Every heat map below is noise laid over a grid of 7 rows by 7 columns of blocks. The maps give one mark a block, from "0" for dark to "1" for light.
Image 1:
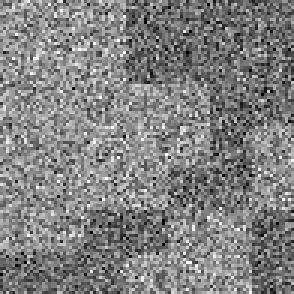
1 1 1 0 0 0 0
1 1 1 0 0 0 0
1 1 1 1 1 0 0
1 1 1 1 1 0 1
1 1 1 1 0 0 1
1 1 0 0 1 1 0
0 0 0 1 1 1 0
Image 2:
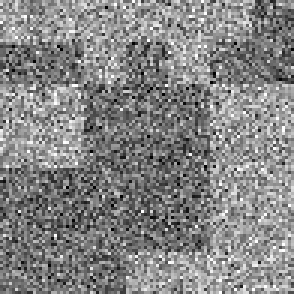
1 1 1 1 1 1 0
0 0 1 0 1 0 0
1 1 0 0 0 1 1
1 1 0 0 0 1 1
0 0 0 0 0 1 1
0 0 0 0 0 1 1
0 0 0 1 1 1 1
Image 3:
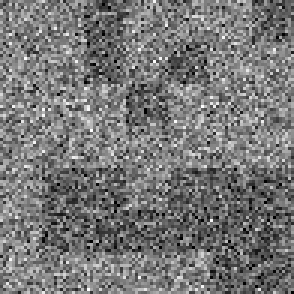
1 1 0 1 1 1 0
1 1 0 1 0 1 1
1 1 1 0 1 1 1
1 1 1 1 1 1 1
1 0 0 1 0 0 0
1 0 0 0 0 0 0
1 1 1 1 1 0 0
